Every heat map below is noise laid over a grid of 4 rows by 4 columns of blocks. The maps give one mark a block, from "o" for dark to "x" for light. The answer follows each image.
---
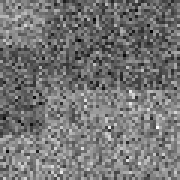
x o o o
o o o o
o x x x
x x x x
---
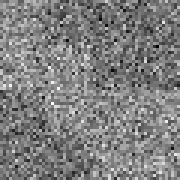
x o o o
x x o o
o x x x
o o x x
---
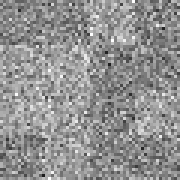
o o x o
x x o o
x x o x
o x o o
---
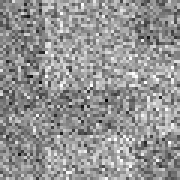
o x x o
o x x x
o o o x
o x x o
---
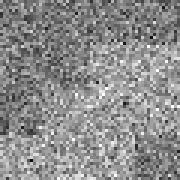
o o o o
o o x x
o x x x
x x x o
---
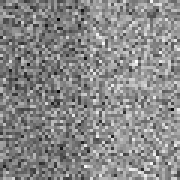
o o x x
o o x x
o o x x
o o x x
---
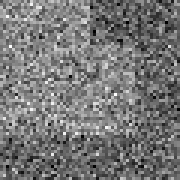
x x o o
x x x o
x x x o
o o o o
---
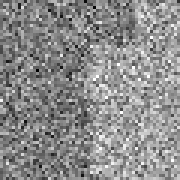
o o o x
o o x x
o o x x
o o x x
